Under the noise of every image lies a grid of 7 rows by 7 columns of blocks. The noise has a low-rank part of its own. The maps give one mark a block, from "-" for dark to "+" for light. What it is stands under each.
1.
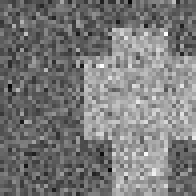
- - - - - - -
- - - - + + -
- - - + + + +
- - - + + + +
- - - + + + +
- - - - + + -
- - - - + + -
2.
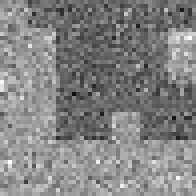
+ - - - - - -
+ + - - - - +
+ + - - - - +
+ + - - - - -
+ + - - + - -
+ + + + + + +
+ + + + + + +
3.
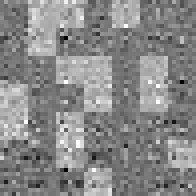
- + + - + - -
- + - - - - -
- - + + - + -
+ - - + - + -
+ - + - - - -
- - + - - - +
- - - + - - -
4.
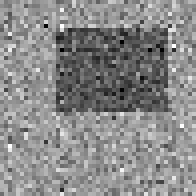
+ + + + + + +
+ + - - - - +
+ + - - - - +
+ + - - - - +
+ + + + + + +
+ + + + + + +
+ + + + + + +
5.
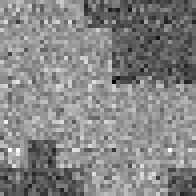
+ + + - - - -
+ + + + - - -
+ + + + - - -
+ + + + + + +
+ + + + + + +
+ - + + + + +
- - - + + + -
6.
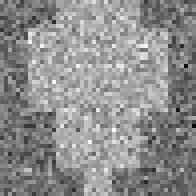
- - + + + - -
- + + + + + -
- + + + + + -
- + + + + + -
- - + + + - -
- - + + + - -
- - - + - - -
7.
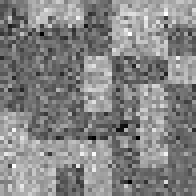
- + + - + + +
- - - - + + -
- - - + - - +
- - - + - + -
+ - - - - + -
+ + + + - + -
+ + - + - - -
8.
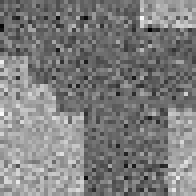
- - - - - + +
- - - - - - -
+ - - - - - -
+ + - - - - -
+ + + - - - +
+ + + - - - +
+ + + - - - +
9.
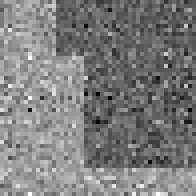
+ + - - - - -
+ + - - - - -
+ + + - - - -
+ + + - - - -
+ + + - - - -
+ + + - - - -
+ + + + + + +
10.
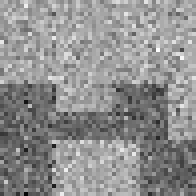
+ + + + + + +
+ + + + + + +
+ + + + + + +
- - + + - - +
- - - - - - +
- - + + + - -
- - + + + - -
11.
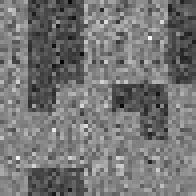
+ - - + + + -
+ - - + + + -
+ - - + + + -
+ - + + - - +
+ + + + + - +
+ + + + + + +
+ - - + + + +
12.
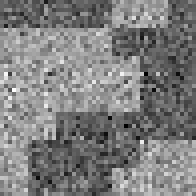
- - - - + + -
+ + + + - - -
+ + + + + - -
+ + + + + - -
+ + - - - - -
+ - - - - + +
+ - - - + + +
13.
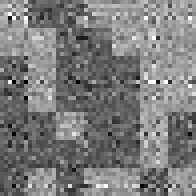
+ - - + + + +
+ + - - + + +
- + - - - + +
- + - - - + +
- - + - - + -
- - - - - + -
- + - + + - +
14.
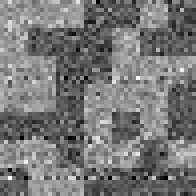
+ + + - - + -
+ - - - + - -
+ + - - + + +
+ + - + + + -
- - - + - + -
+ + - + + - +
- + + - - - -
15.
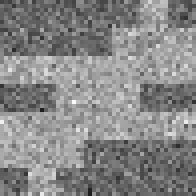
- - - - - + -
- - - - + + +
+ + + + + + +
- - + + + - -
+ + + + + + +
+ + + - - - -
- + - - - - -
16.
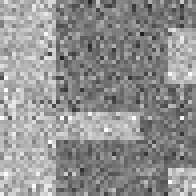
+ + - - - - -
+ + - - - - +
+ + - - - - +
+ + - - - - -
+ + + + + - -
+ + - - - - -
+ + - - - - +
